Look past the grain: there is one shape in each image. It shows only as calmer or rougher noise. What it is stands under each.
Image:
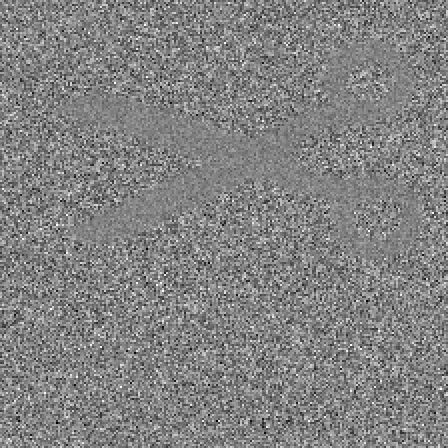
pair of scissors
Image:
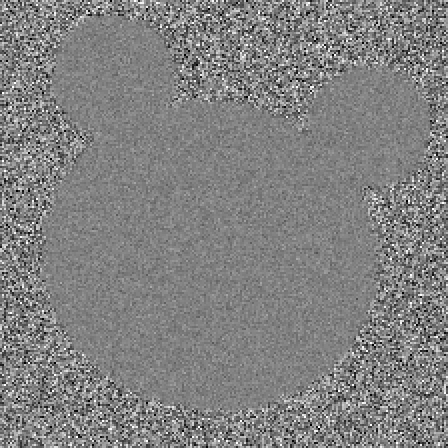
bear's head
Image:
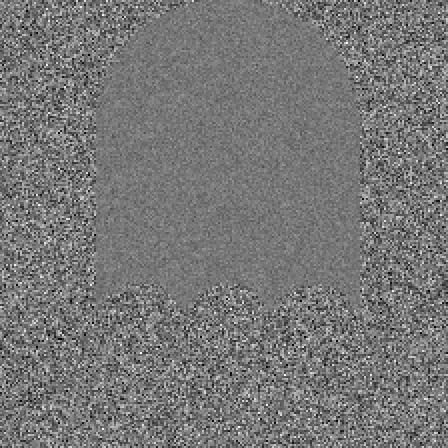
ghost
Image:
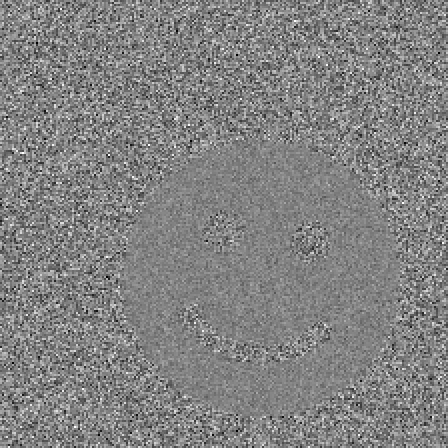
smiling face
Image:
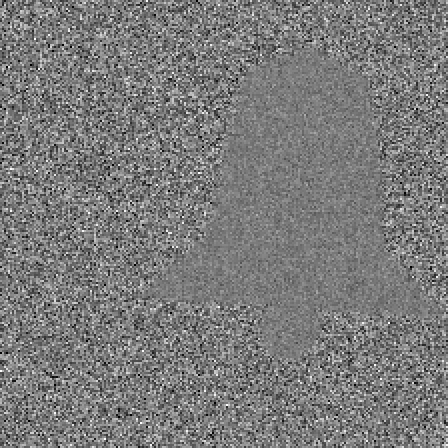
bell
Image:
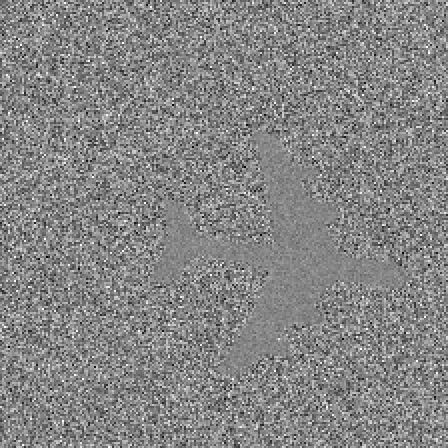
airplane
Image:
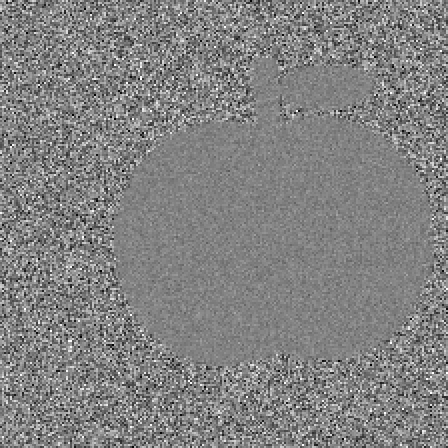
apple
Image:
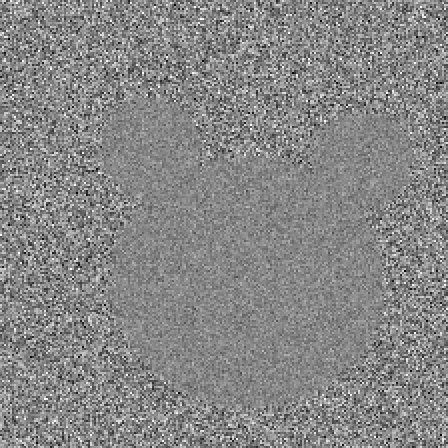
bear's head
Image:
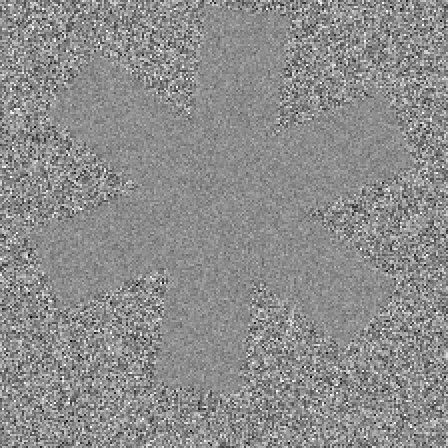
asterisk
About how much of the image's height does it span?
nearly all
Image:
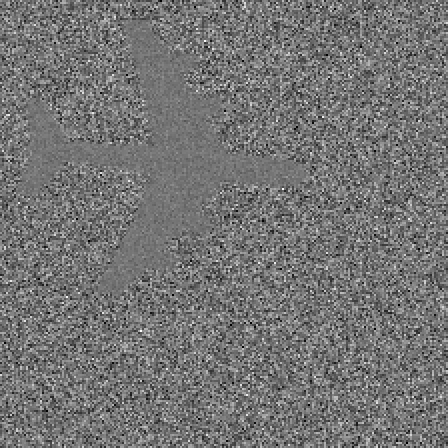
airplane
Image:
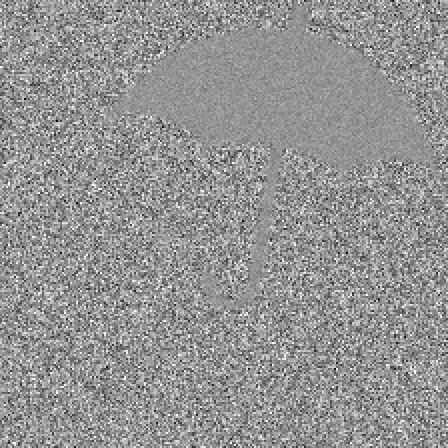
umbrella
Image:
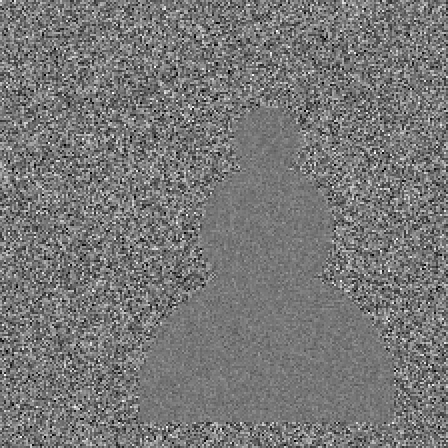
chess pawn
